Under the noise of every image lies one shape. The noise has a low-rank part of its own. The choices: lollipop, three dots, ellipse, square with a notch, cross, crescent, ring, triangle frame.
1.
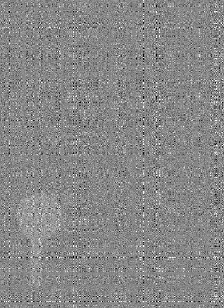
lollipop
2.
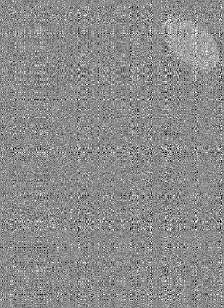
ellipse
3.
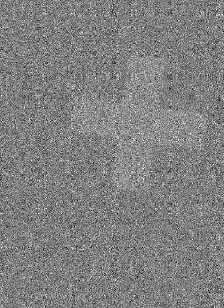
cross
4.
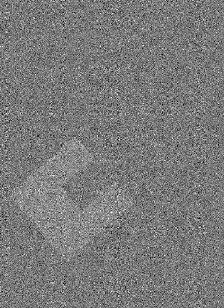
square with a notch
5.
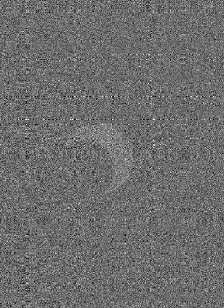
crescent
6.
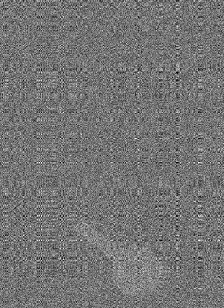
lollipop
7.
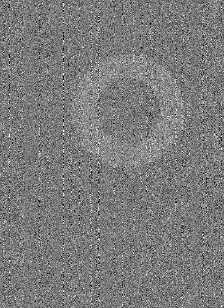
ring
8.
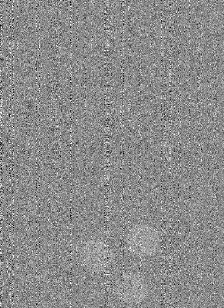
three dots
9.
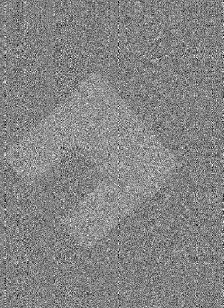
square with a notch
